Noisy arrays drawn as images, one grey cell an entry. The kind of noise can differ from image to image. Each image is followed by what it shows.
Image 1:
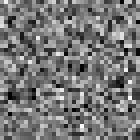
low rank plus noise
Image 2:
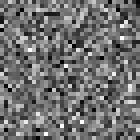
independent entries
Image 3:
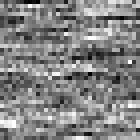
streaked along the rows
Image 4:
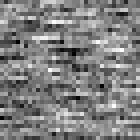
streaked along the rows
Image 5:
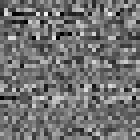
rows of uneven size
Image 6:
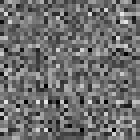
low rank plus noise
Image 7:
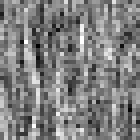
streaked along the columns
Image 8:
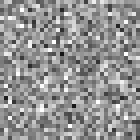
independent entries
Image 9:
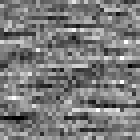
streaked along the rows
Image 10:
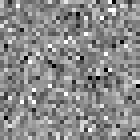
heavy tails
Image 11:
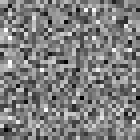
independent entries
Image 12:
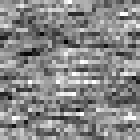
streaked along the rows
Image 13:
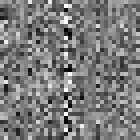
columns of uneven size
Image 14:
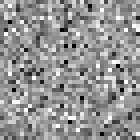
heavy tails
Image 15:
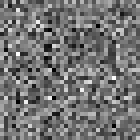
low rank plus noise
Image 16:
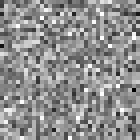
independent entries
